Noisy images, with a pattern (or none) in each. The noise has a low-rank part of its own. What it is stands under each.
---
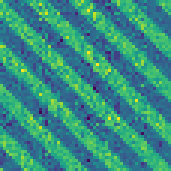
diagonal stripes
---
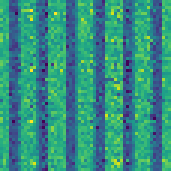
vertical stripes
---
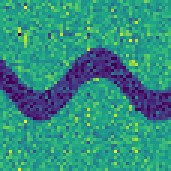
a wavy band
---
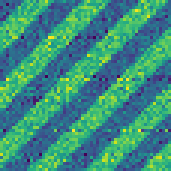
diagonal stripes
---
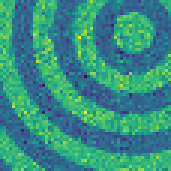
rings round one point
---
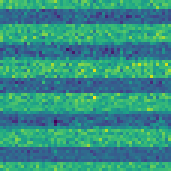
horizontal stripes
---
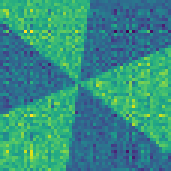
spokes from one point
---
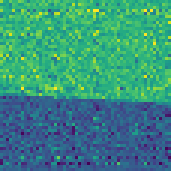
a sharp edge
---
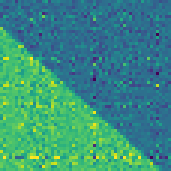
a sharp edge
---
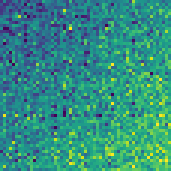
a smooth slope
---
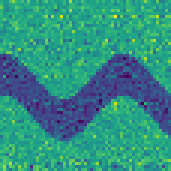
a wavy band
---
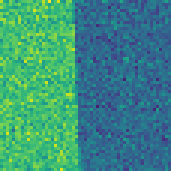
a sharp edge
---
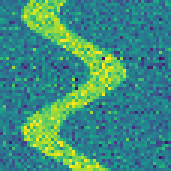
a wavy band
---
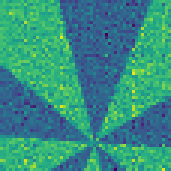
spokes from one point
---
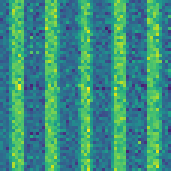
vertical stripes
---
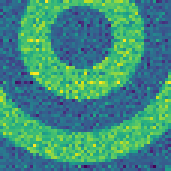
rings round one point
